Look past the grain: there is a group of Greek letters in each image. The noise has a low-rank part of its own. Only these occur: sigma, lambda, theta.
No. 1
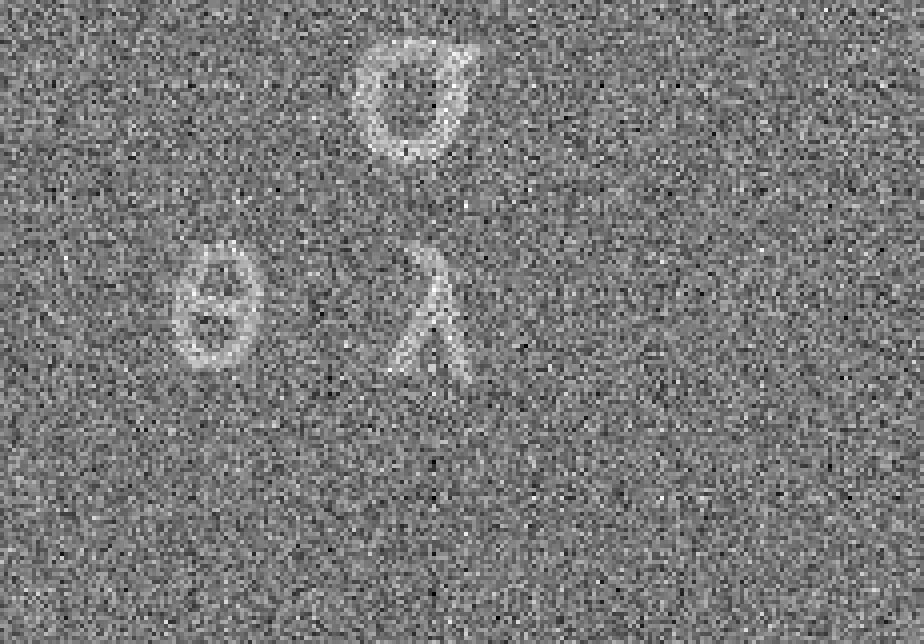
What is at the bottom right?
nothing
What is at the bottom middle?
nothing
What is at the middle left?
theta
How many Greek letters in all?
3
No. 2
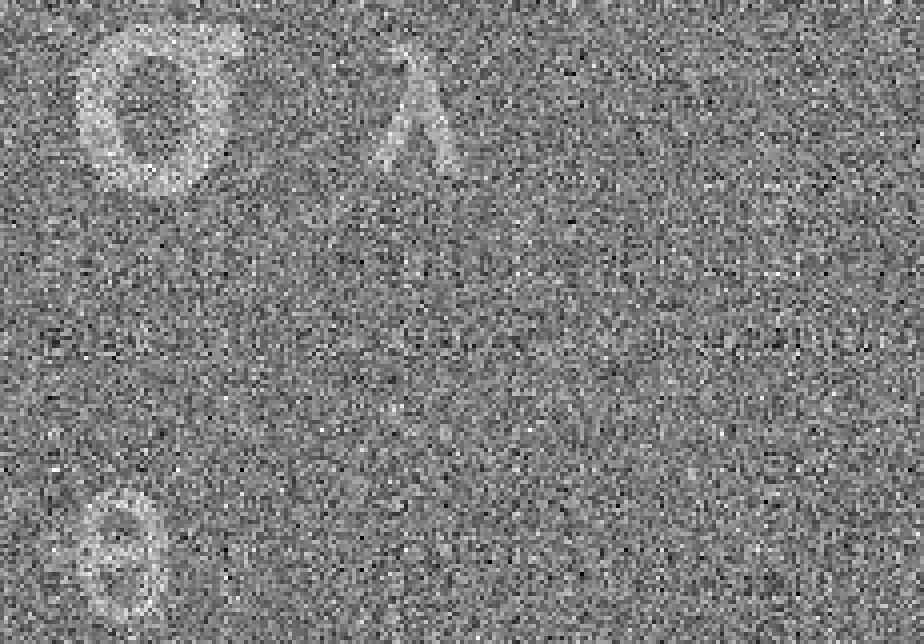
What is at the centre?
nothing
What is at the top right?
nothing
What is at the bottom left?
theta
